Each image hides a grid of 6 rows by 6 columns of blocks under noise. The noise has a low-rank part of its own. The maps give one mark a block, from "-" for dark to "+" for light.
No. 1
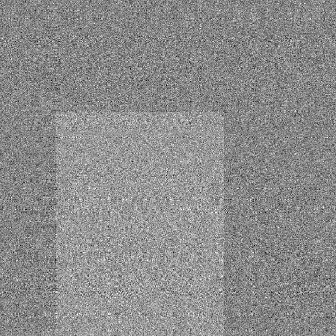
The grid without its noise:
------
------
-+++--
-+++--
-+++--
-+++--
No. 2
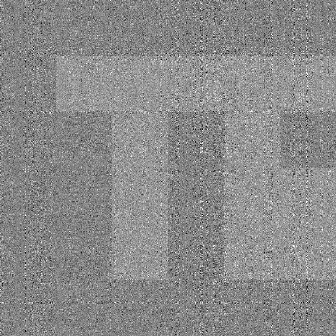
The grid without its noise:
------
-+++++
--+-+-
--+-++
--+-++
------
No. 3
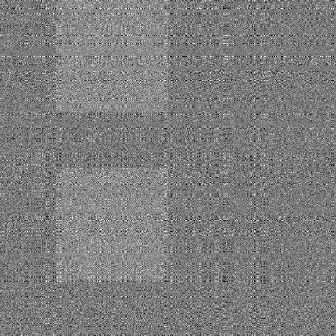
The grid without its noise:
-++---
-++---
------
-++---
-++---
------
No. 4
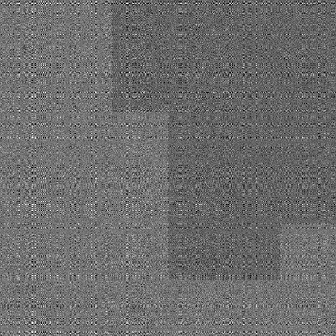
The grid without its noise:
++----
++----
+++---
+++---
+++--+
++++++
